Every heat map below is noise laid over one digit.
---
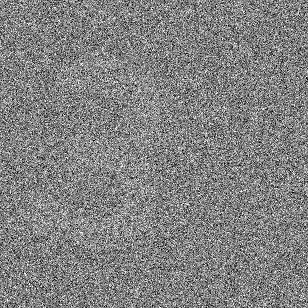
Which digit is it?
3
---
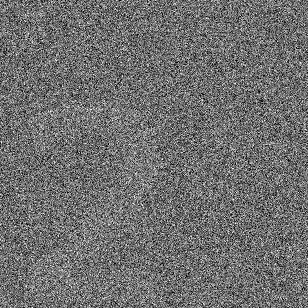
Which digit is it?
2
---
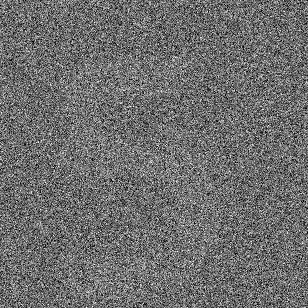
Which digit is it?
5
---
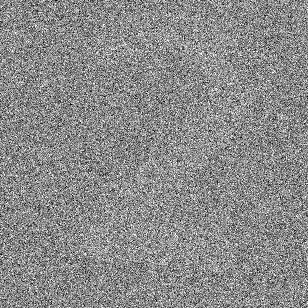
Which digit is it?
2
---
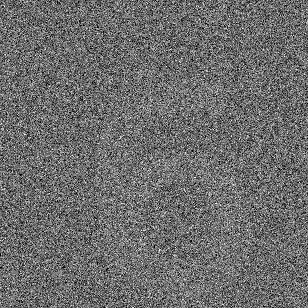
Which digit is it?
6
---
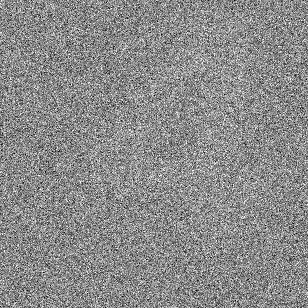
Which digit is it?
4
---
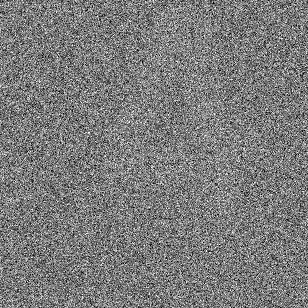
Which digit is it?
4
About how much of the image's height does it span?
two thirds
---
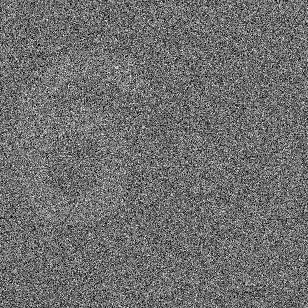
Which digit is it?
6
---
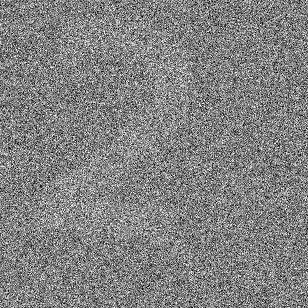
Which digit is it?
2
